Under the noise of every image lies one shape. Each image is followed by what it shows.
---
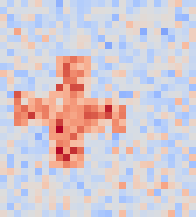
cross
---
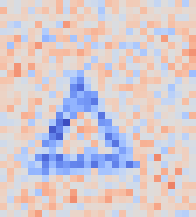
triangle frame
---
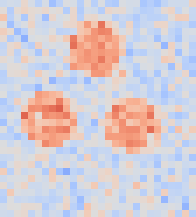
three dots
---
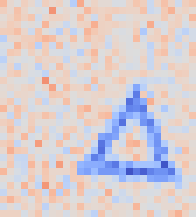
triangle frame
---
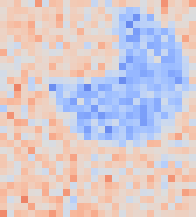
disc with a wedge cut out
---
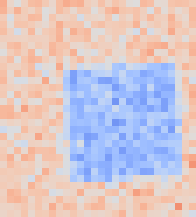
square
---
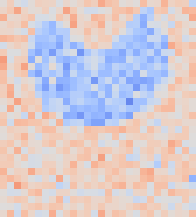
disc with a wedge cut out
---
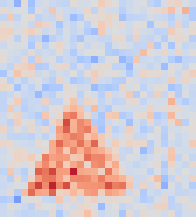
triangle
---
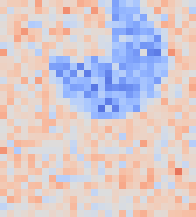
disc with a wedge cut out
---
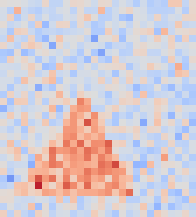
triangle
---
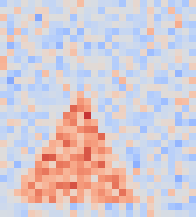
triangle
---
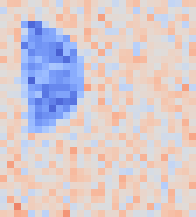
half disc
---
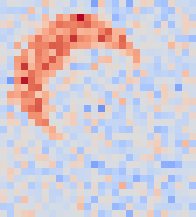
crescent
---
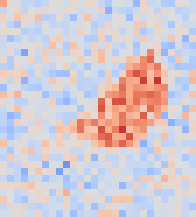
half disc
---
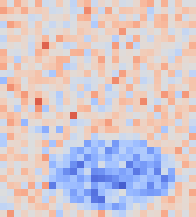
ellipse
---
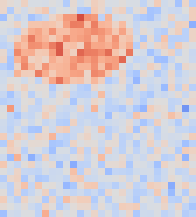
ellipse
